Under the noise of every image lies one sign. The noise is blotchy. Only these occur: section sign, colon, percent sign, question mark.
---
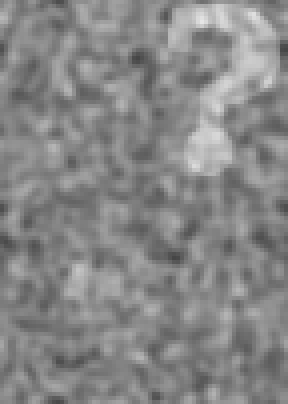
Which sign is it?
question mark
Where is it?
top right
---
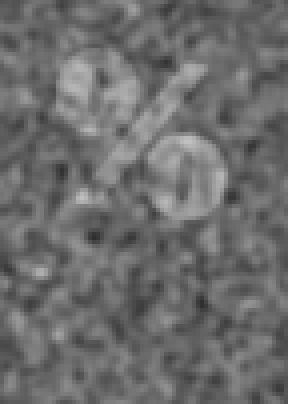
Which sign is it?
percent sign
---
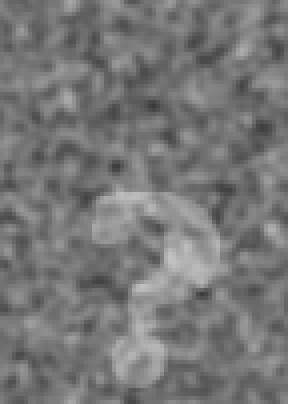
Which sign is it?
question mark
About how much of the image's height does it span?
half
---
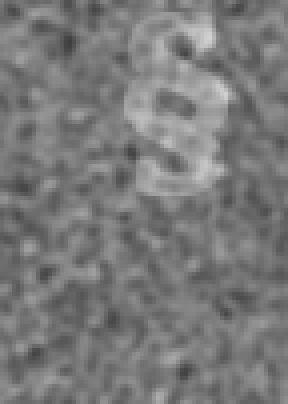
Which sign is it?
section sign
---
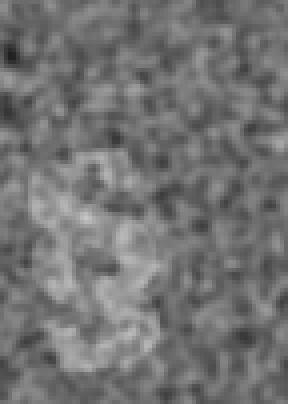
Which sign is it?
section sign
